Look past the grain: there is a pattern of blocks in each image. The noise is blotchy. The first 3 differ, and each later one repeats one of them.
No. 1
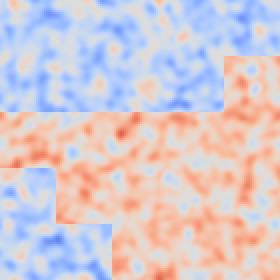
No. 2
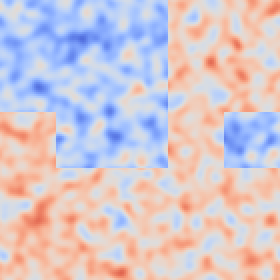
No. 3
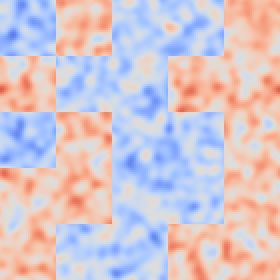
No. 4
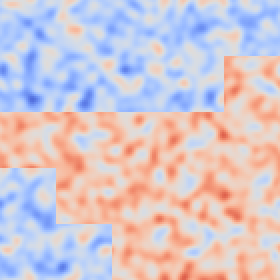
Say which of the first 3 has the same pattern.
1
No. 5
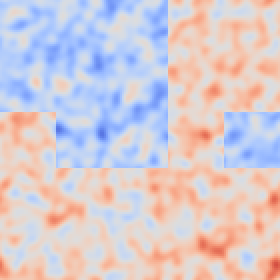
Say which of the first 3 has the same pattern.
2
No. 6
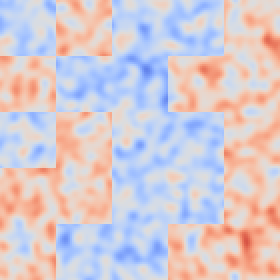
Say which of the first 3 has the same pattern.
3
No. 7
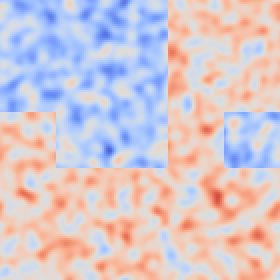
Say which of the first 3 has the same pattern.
2
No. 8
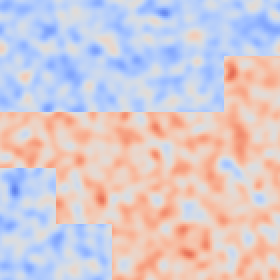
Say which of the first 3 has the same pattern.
1
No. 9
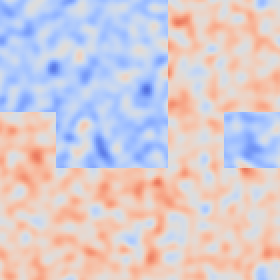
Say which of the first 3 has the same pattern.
2
